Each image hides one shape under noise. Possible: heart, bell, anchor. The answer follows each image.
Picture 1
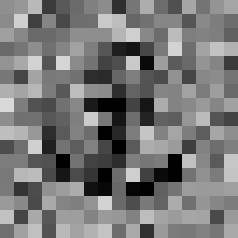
anchor
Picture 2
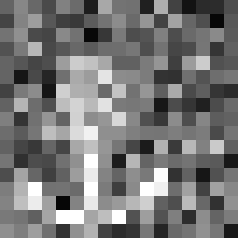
anchor
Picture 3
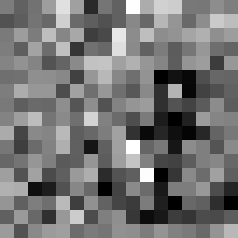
anchor
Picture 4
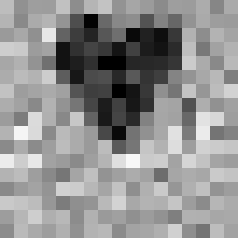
heart
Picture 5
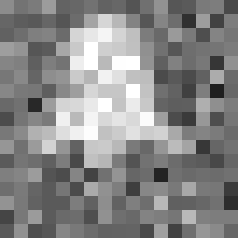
bell
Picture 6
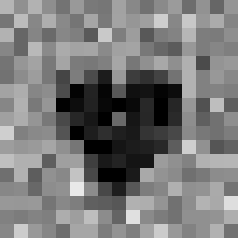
heart
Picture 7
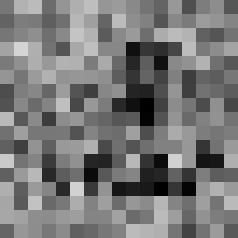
anchor
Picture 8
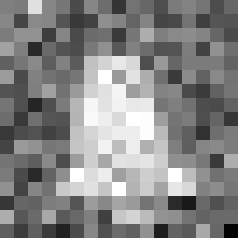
bell
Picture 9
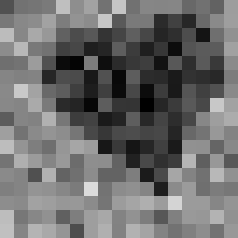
heart
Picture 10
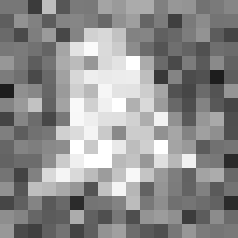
bell
